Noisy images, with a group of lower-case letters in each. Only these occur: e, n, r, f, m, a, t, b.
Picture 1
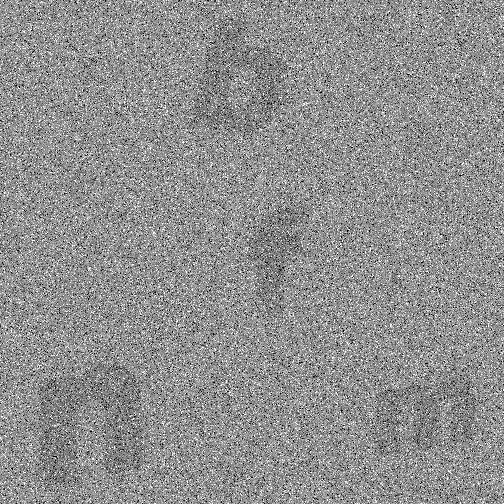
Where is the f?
centre
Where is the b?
top middle
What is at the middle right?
nothing
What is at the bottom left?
n
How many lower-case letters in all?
4
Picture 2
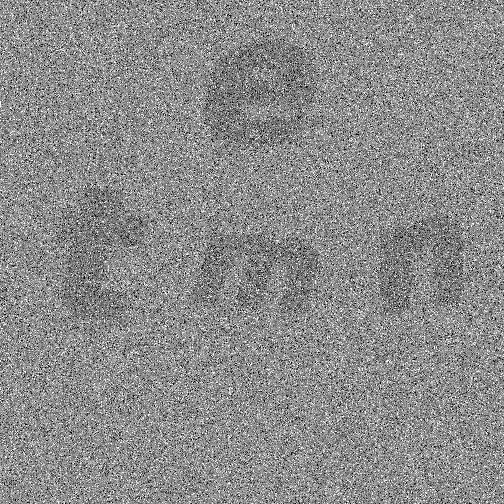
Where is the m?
centre
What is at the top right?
nothing
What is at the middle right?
n
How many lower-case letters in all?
4
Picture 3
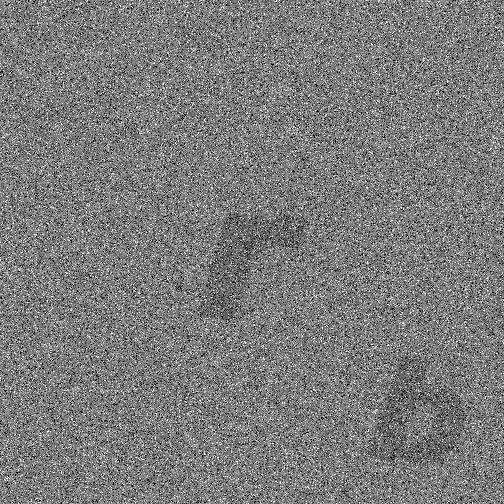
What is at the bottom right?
b
